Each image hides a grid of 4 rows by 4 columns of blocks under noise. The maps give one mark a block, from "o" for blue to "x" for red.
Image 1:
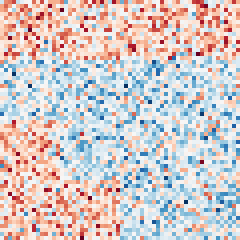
x x x x
o o o o
x o o o
x x o o
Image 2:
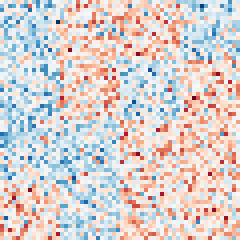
o x x o
o x o x
o o x x
x o x x
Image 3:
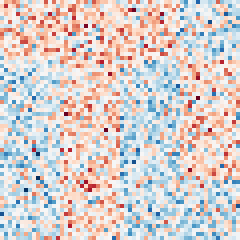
x x x o
o x o x
o x o x
o x o o
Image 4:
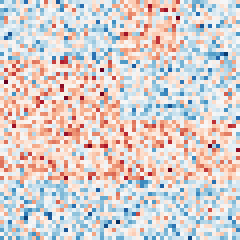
o o x o
x x o o
x x x x
o o o o
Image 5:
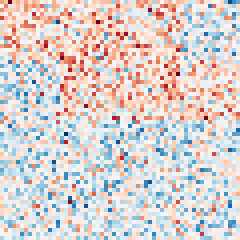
x x x o
o x x x
o o o o
o o o o
